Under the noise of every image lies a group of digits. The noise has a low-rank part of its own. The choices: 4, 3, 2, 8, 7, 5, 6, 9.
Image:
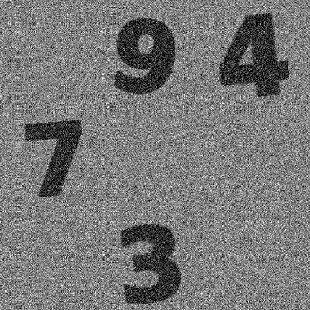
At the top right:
4
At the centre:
nothing
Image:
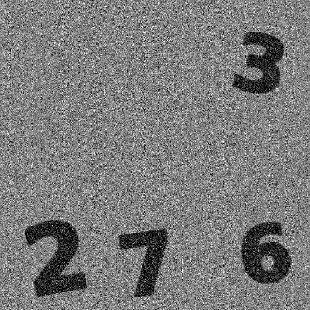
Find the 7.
bottom middle
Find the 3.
top right
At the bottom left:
2
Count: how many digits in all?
4
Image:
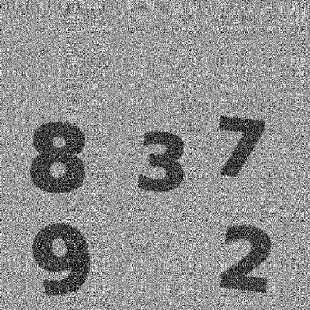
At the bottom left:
9
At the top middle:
nothing
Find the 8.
middle left
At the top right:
nothing
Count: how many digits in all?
5
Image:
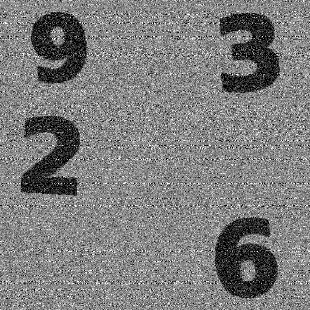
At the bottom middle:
nothing
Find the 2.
middle left
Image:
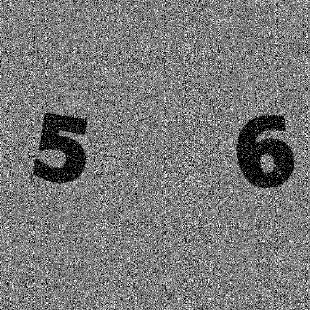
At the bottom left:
nothing
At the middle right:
6
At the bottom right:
nothing
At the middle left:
5
